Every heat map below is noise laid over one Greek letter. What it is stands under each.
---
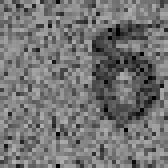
dark delta
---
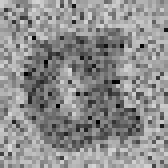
dark alpha
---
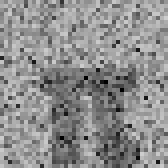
dark pi
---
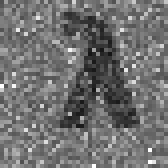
dark lambda
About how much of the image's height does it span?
two thirds
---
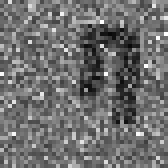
dark eta
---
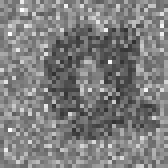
dark alpha
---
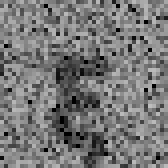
dark xi
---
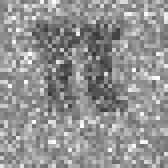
dark pi
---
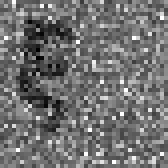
dark xi
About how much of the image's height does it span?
two thirds
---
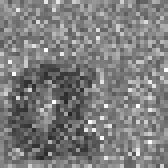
dark alpha
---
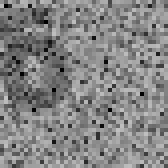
dark delta
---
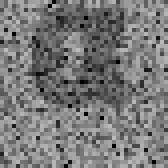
dark alpha
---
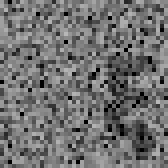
dark xi
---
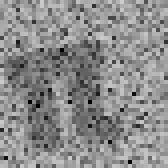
dark pi
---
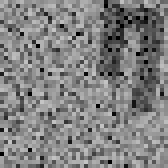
dark eta
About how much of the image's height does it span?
two thirds
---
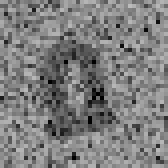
dark omega
